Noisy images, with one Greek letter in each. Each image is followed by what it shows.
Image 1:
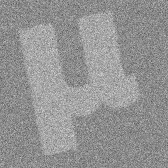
mu
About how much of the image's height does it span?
nearly all
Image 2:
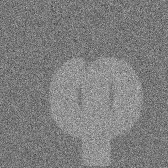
phi
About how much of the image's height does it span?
two thirds
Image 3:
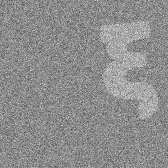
xi
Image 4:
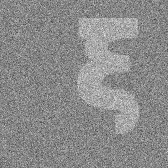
xi
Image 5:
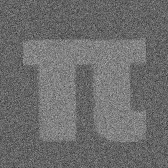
pi
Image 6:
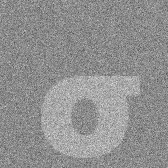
sigma
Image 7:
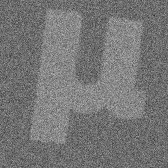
mu
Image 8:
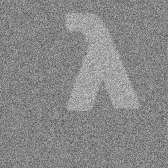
lambda
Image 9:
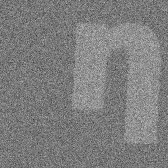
eta
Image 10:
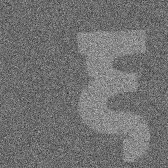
xi
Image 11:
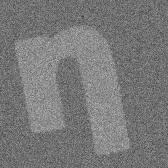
eta
